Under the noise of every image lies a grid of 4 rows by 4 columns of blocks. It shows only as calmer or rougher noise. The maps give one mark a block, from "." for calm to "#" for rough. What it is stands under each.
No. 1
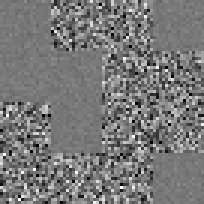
. # # .
. . # #
# . # #
# # # .
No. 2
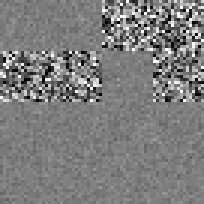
. . # #
# # . #
. . . .
. . . .
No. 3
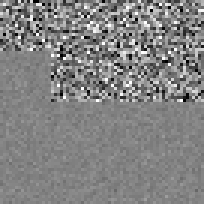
# # # #
. # # #
. . . .
. . . .
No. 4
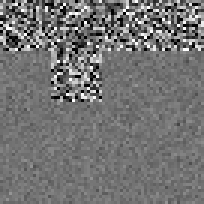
# # # #
. # . .
. . . .
. . . .
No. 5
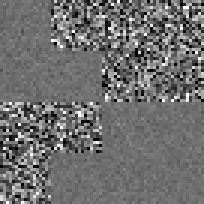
. # # #
. . # #
# # . .
# . . .
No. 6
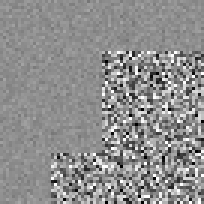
. . . .
. . # #
. . # #
. # # #
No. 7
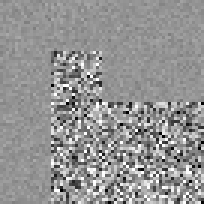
. . . .
. # . .
. # # #
. # # #
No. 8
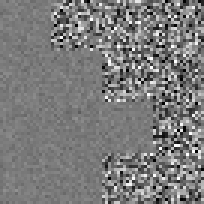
. # # #
. . # #
. . . #
. . # #
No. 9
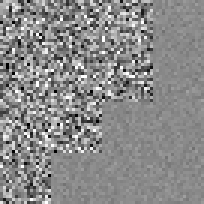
# # # .
# # # .
# # . .
# . . .
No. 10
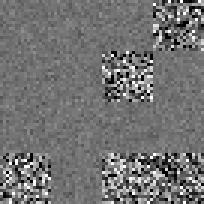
. . . #
. . # .
. . . .
# . # #
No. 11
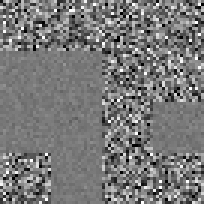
# # # #
. . # #
. . # .
# . # #
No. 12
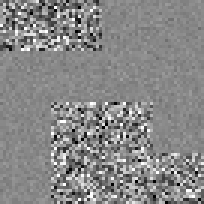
# # . .
. . . .
. # # .
. # # #
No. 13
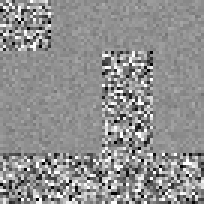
# . . .
. . # .
. . # .
# # # #
